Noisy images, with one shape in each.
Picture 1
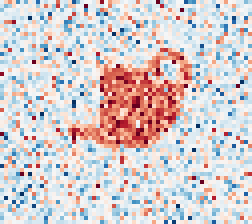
red teapot
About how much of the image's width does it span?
half
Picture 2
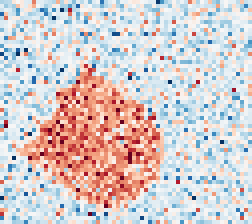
red ghost
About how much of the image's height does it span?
two thirds
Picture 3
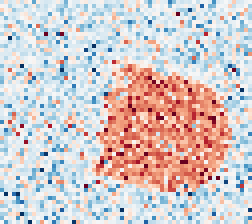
red ghost
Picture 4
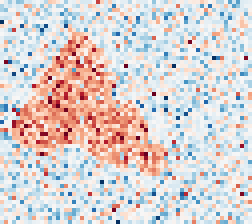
red chess pawn
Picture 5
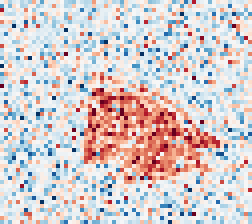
red chess knight
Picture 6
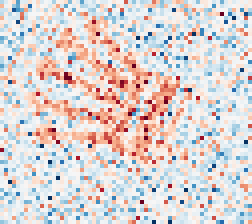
red chess queen
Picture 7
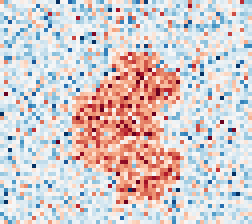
red car
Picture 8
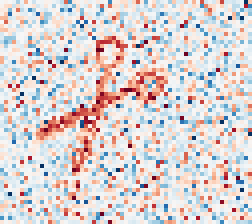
red pair of scissors
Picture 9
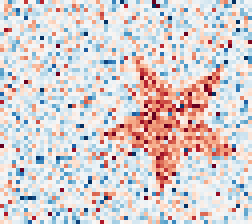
red star
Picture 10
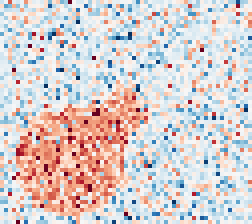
red light bulb
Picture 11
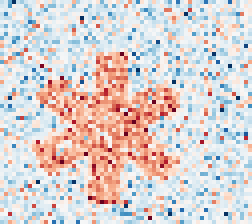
red asterisk
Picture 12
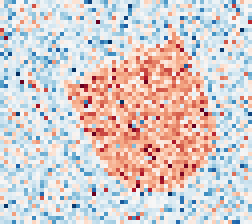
red ghost
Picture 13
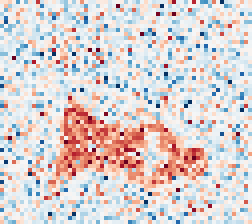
red chess bishop
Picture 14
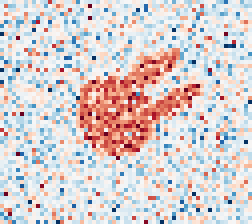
red rabbit's head
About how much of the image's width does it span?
half
